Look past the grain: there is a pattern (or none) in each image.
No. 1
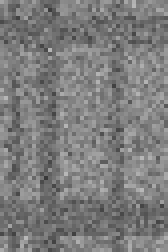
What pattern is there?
bands of rows crossing bands of columns
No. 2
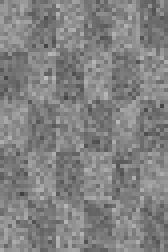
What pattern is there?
a checkerboard
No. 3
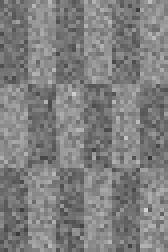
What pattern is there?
a checkerboard
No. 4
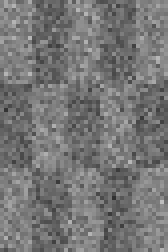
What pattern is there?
a checkerboard
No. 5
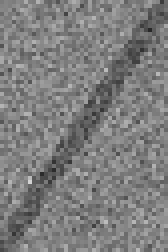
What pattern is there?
a diagonal band
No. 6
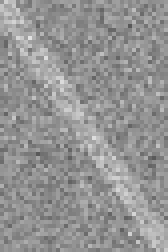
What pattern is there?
a diagonal band
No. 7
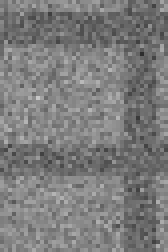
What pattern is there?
bands of rows crossing bands of columns
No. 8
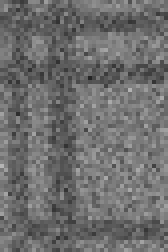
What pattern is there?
bands of rows crossing bands of columns
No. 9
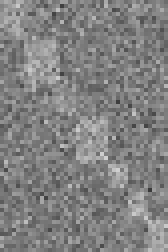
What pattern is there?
blocks along the diagonal
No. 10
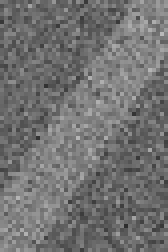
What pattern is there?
a diagonal band
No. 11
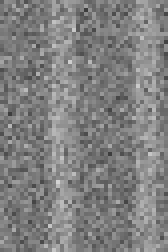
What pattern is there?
bands of columns
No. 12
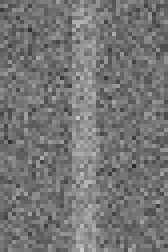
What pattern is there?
one band of columns
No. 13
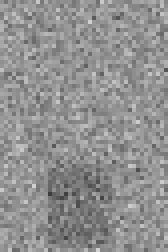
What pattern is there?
one block
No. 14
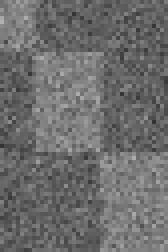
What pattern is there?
blocks along the diagonal
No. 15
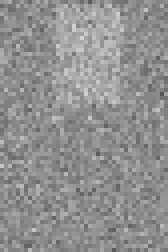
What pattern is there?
one block
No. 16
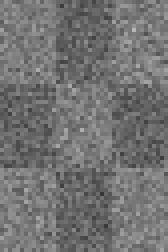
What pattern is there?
a checkerboard
